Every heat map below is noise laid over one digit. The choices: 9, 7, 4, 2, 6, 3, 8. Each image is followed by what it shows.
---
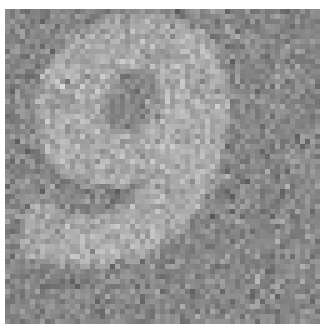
9
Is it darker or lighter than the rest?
lighter
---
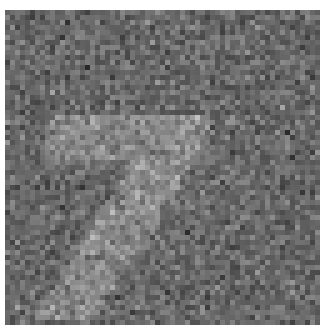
7
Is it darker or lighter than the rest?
lighter
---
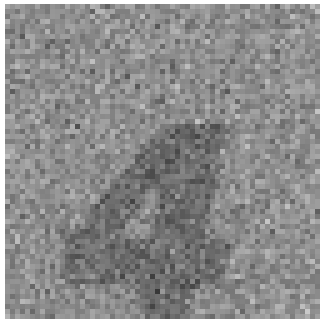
4
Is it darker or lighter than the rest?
darker
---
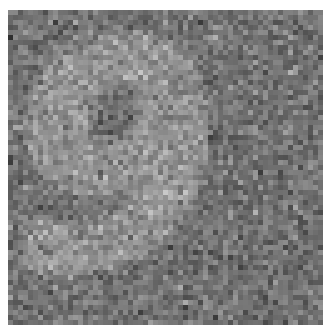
9
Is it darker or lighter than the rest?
lighter
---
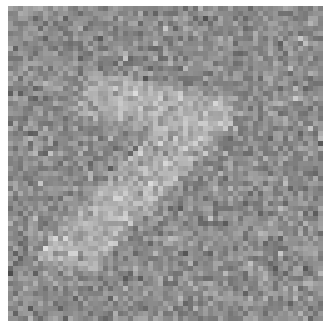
7
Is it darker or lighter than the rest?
lighter
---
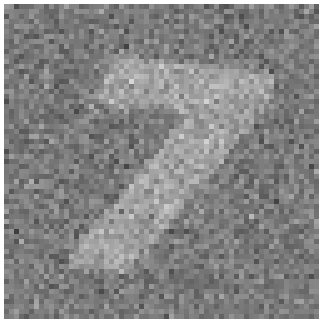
7
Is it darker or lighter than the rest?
lighter
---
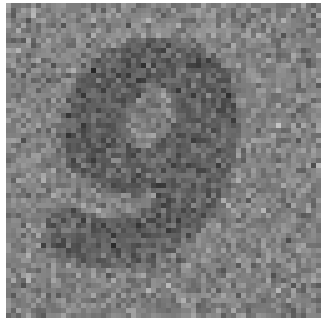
9
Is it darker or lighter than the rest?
darker
